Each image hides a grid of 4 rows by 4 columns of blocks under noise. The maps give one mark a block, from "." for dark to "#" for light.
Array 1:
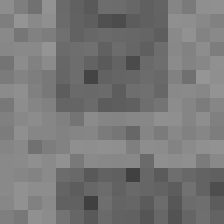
# . . #
# . . #
# # # #
# . . .
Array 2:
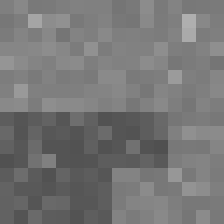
# # # #
# # # #
. . . #
. . # #
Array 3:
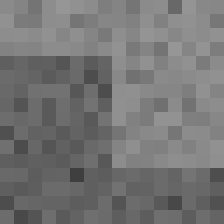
# # # #
. . # #
. . # #
. . . .
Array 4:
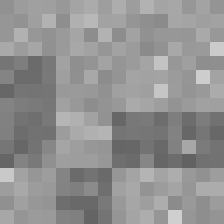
# # # #
. # # #
. # . .
# . # #
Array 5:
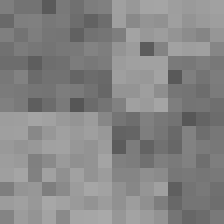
. . # #
. . # .
# # . .
# # # .
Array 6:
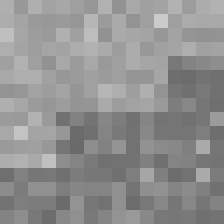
# # # #
# # # .
# . . .
. . . .
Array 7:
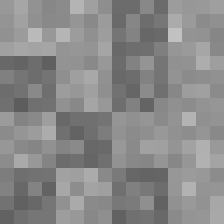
# # . #
. # . #
# . # #
. # . #
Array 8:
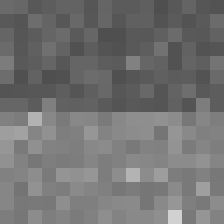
. . . .
. . . .
# # # #
# # # #
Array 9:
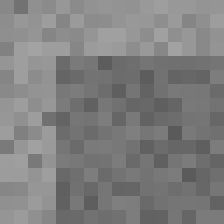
# # # #
# . . .
# . . .
# . . .
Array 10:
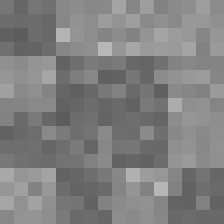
. # # #
# . . #
. . . #
# . # .
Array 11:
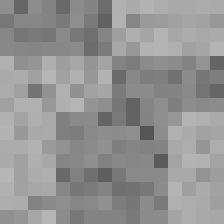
. . # #
# # . .
# . . #
# . . #
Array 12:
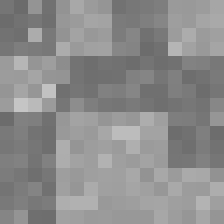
. # . #
# . . .
. # # .
. # # #
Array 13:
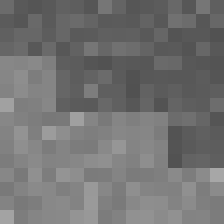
. . . .
# . . .
# # # .
# # # #
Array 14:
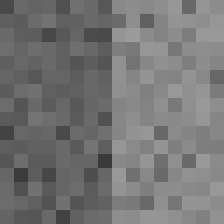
. . # #
. . # #
. . # #
. . # #
